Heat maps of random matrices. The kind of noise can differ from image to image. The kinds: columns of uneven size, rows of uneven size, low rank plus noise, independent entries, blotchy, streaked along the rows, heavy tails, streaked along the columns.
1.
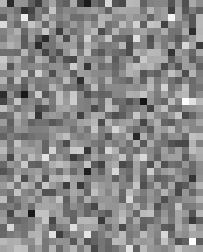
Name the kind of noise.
independent entries
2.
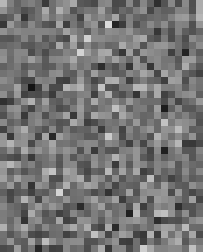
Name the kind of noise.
independent entries
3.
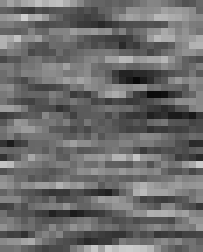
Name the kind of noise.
streaked along the rows
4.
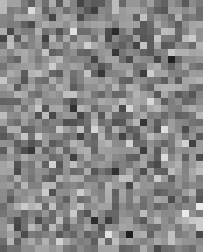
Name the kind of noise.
independent entries
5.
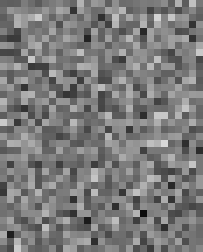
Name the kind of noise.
independent entries
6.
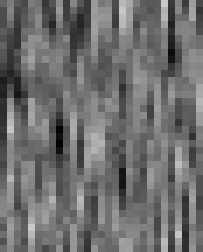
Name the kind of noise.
streaked along the columns
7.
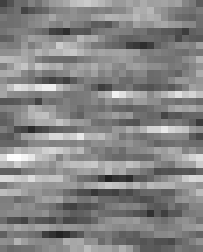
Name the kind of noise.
streaked along the rows
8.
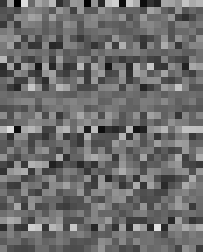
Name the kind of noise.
rows of uneven size
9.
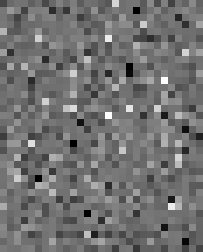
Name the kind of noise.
heavy tails
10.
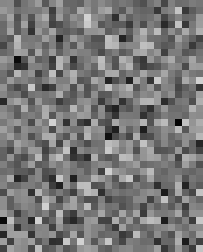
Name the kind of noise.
low rank plus noise
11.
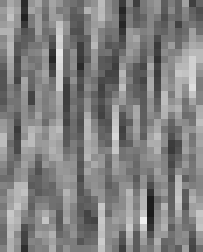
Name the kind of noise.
streaked along the columns
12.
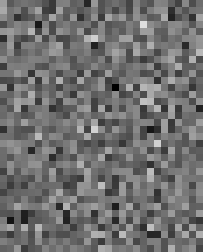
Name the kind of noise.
low rank plus noise
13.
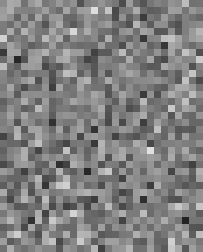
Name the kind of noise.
independent entries
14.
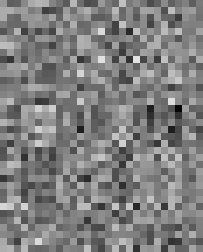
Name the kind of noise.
low rank plus noise
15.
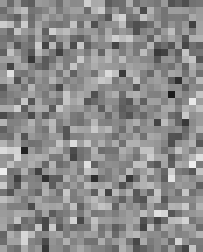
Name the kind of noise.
independent entries
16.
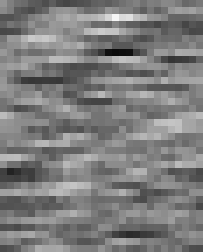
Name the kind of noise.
streaked along the rows
